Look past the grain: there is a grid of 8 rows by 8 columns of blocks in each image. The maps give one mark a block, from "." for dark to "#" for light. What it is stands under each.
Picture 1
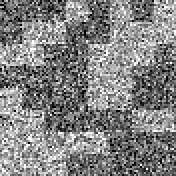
. . . # . # . #
. # # . . # # #
# # . . # # # .
. . . . # # . .
# . . . # # . .
# # . . . . # #
# # # # # . . .
# # # . . . . .
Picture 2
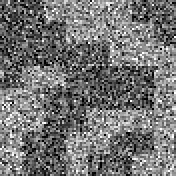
. . # # # # . .
. . . # # # # .
. . . . . # # #
. # # . . . . #
# # . . . . . #
# # . . # # # #
# . . # # . . #
# . . # . . # #
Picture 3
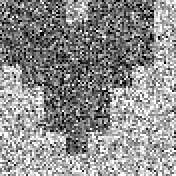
. . . # . . . #
. . . . . . . #
. . . . . . . #
# . . . . . # #
# # . . . # # #
# # . . . # # #
# # # . # # # #
# # # # # # # #
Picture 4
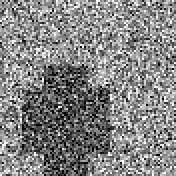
# # # # # # # #
# # # # # # # #
# # # # # # # #
# # . . # # # #
# . . . . # # #
# . . . . # # #
# . . . . # # #
# # . . # # # #
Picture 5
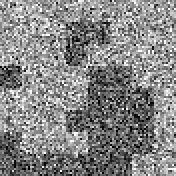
# # # # # # # #
# # # . . # # #
# # # . # # # #
. # # # . . # #
# # # # . . . #
# # # . . . . #
. # # # . . . #
. . . . . . # #
